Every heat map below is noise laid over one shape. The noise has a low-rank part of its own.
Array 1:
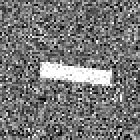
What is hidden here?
light bar
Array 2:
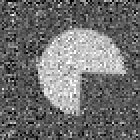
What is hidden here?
light disc with a wedge cut out
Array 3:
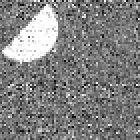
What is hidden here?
light half disc, top left
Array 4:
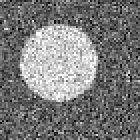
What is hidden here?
light disc
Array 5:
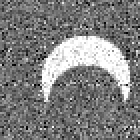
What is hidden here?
light crescent
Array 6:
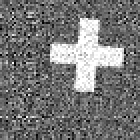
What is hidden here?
light cross
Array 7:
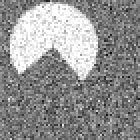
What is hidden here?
light disc with a wedge cut out
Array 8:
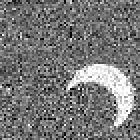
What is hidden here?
light crescent
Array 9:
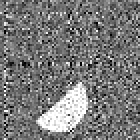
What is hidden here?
light half disc, bottom middle
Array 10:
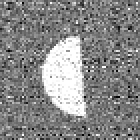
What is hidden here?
light half disc
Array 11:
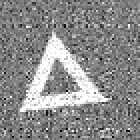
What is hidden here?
light triangle frame
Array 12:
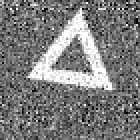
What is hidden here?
light triangle frame
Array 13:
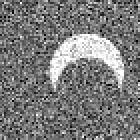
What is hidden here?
light crescent
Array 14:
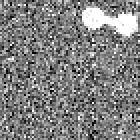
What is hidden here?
light dumbbell, top right
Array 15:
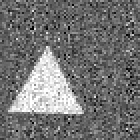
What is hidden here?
light triangle
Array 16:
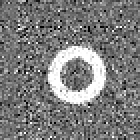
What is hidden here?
light ring, centre
